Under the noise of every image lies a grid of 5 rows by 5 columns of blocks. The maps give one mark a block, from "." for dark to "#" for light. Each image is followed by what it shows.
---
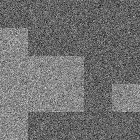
. . . . .
# . . . .
# # # . .
# # # . #
# . . . .
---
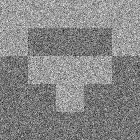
# # # # #
# . . . #
. # # # .
. . # . .
. . . . .
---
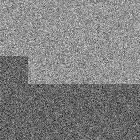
# # # # #
# # # # #
. # # # #
. . . . .
. . . . .
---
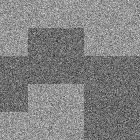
# # # # #
# . . # #
. . . . .
. # # . .
# # # . .
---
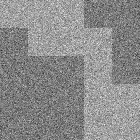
# # # . .
. # # # .
. . . # .
. . . # #
. . . # #
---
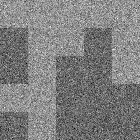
# # # # #
. # # . #
. # . . #
# # . . .
. # . . .
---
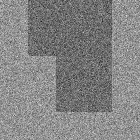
# . . . #
# . . . #
# # . . #
# # . . #
# # # # #
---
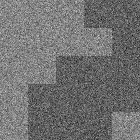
# # # . .
# # # # .
# # . . .
# . . . .
# . . . #
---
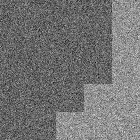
. . . . #
. . . . #
. . . . #
. . . # #
. . # # #
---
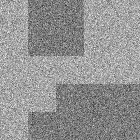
# . . # #
# . . # #
# # # # #
# # . . .
# . . . .
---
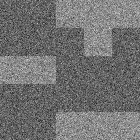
. . # # #
. . . # .
# # . . .
. . . . .
. . # # #
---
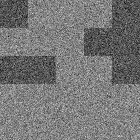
. # # # .
# # # . .
. . # # .
# # # # #
# # # # #
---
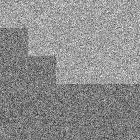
# # # # #
. # # # #
. . # # #
. . . . .
. . . . .
